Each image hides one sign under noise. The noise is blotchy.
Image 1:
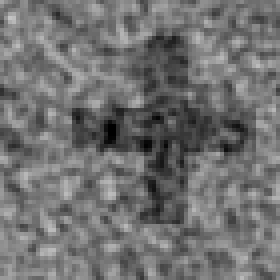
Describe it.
dark plus sign
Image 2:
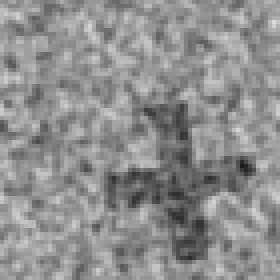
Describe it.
dark plus sign
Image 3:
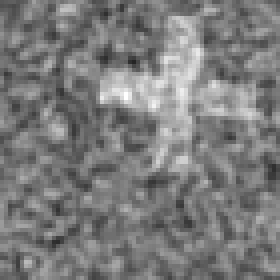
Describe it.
light plus sign
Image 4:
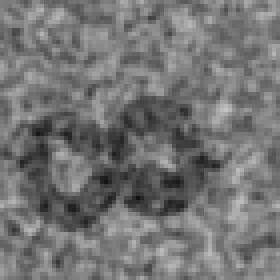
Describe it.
dark infinity sign
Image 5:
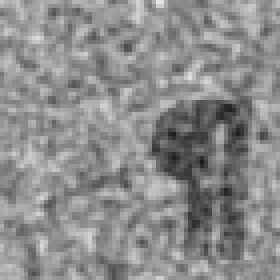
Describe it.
dark pilcrow
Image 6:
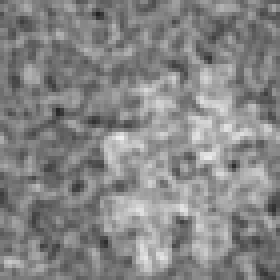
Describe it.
light hash sign
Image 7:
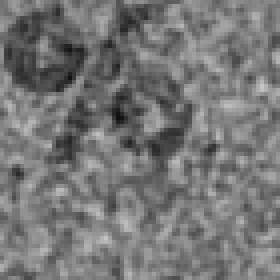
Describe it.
dark percent sign
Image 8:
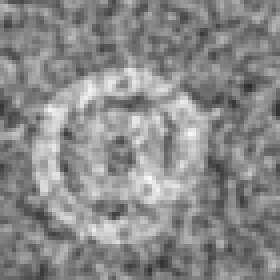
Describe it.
light at sign
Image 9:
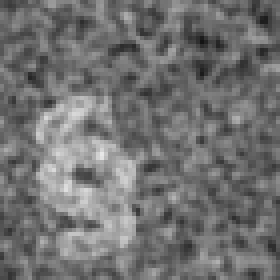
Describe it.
light section sign
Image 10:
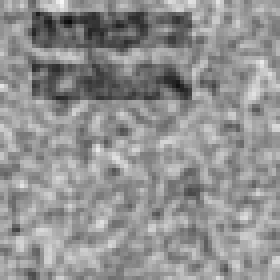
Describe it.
dark equals sign
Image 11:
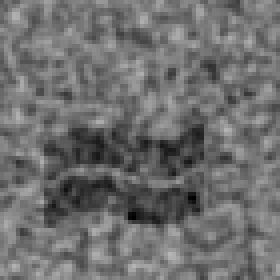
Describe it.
dark approximately sign
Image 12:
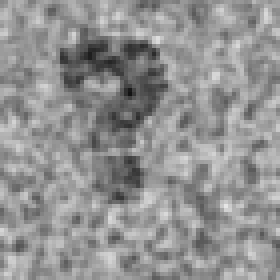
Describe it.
dark question mark
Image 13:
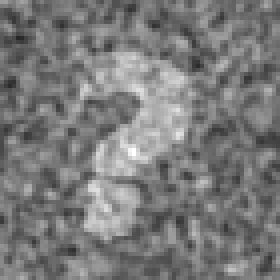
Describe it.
light question mark
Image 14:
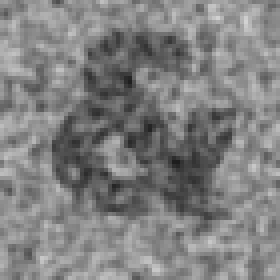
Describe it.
dark ampersand
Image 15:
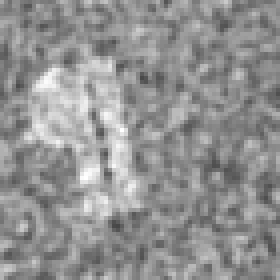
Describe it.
light pilcrow
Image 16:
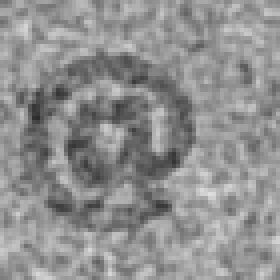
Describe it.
dark at sign
